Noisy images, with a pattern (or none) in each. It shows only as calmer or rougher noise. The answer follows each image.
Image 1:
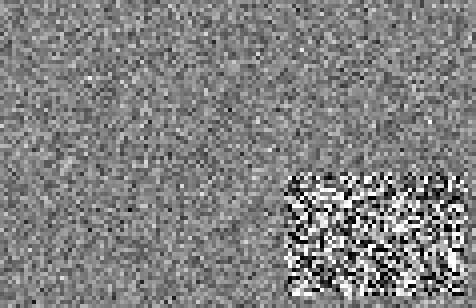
one block
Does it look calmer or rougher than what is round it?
rougher
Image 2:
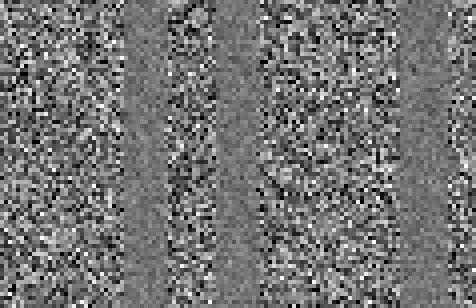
bands of columns
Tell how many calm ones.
3
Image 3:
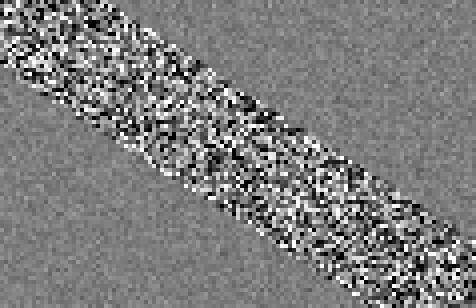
a diagonal band
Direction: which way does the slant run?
top left to bottom right
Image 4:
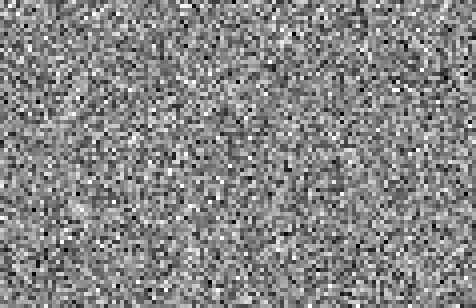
only noise
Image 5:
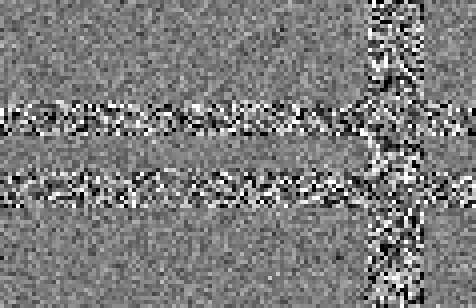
bands of rows crossing bands of columns
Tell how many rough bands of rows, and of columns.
2 and 1
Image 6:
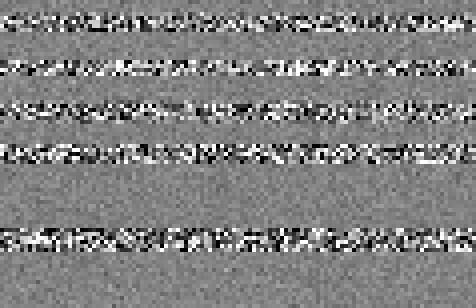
bands of rows
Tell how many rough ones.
5
